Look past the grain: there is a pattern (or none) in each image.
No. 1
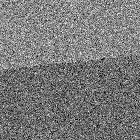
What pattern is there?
a sharp edge
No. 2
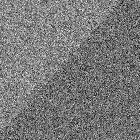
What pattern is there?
a sharp edge
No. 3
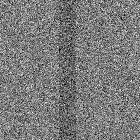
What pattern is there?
one vertical stripe
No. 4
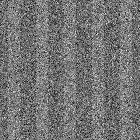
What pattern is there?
vertical stripes
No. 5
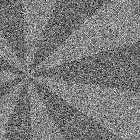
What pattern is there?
spokes from one point
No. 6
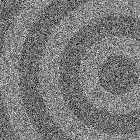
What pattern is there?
rings round one point
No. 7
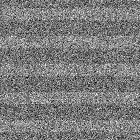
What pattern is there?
horizontal stripes
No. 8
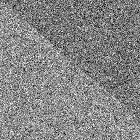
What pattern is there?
a sharp edge
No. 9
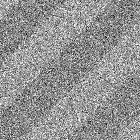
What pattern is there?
diagonal stripes
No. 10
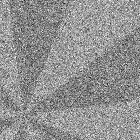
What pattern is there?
spokes from one point
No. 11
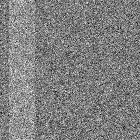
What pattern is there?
one vertical stripe
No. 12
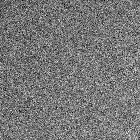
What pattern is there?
a smooth slope
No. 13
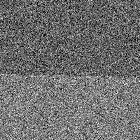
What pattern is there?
a sharp edge
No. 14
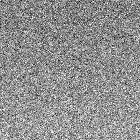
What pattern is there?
a smooth slope
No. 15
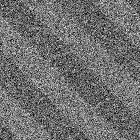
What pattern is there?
diagonal stripes
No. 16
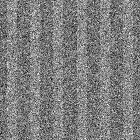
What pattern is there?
vertical stripes
